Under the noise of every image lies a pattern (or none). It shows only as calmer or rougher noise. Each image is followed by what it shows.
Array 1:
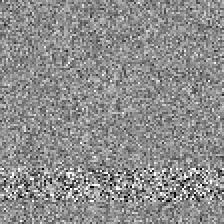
one band of rows
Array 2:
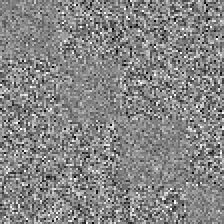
blocks along the diagonal
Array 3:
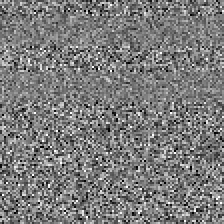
bands of rows
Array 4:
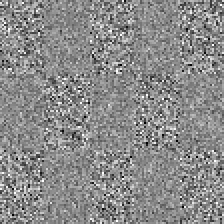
a checkerboard
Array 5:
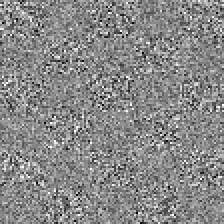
a checkerboard
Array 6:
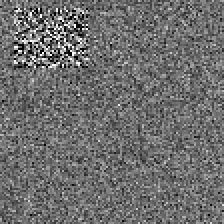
one block
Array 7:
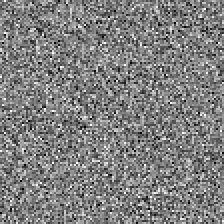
only noise
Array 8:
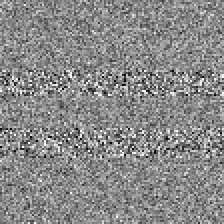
bands of rows
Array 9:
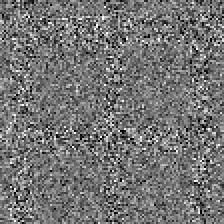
bands of rows crossing bands of columns
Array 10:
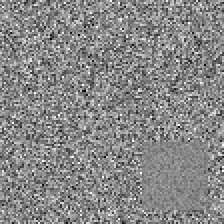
one block
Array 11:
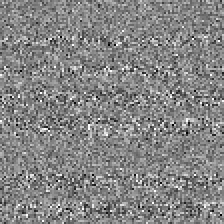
bands of rows
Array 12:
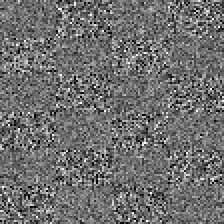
a checkerboard
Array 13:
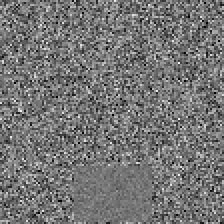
one block
